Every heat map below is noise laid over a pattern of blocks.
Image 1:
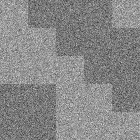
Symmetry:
mirrored about the diagonal from the bottom left
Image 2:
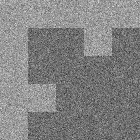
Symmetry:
mirrored about the diagonal from the top left
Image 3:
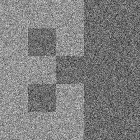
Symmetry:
top and bottom mirror each other
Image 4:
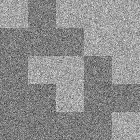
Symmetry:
mirrored about the diagonal from the bottom left
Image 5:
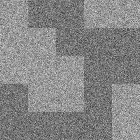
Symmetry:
no symmetry
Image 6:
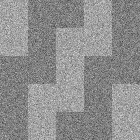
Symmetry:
the same after a half turn
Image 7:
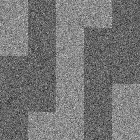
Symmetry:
the same after a half turn
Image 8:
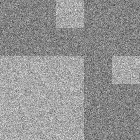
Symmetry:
mirrored about the diagonal from the bottom left
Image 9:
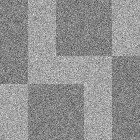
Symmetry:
the same after a half turn
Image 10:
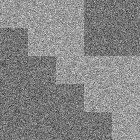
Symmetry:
mirrored about the diagonal from the bottom left
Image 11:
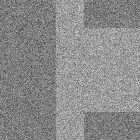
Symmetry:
top and bottom mirror each other
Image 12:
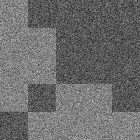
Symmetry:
mirrored about the diagonal from the bottom left
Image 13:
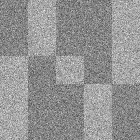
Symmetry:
the same after a half turn
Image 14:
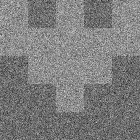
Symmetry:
left and right mirror each other
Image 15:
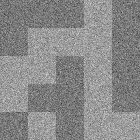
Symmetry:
no symmetry
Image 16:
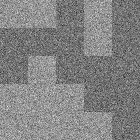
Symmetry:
no symmetry
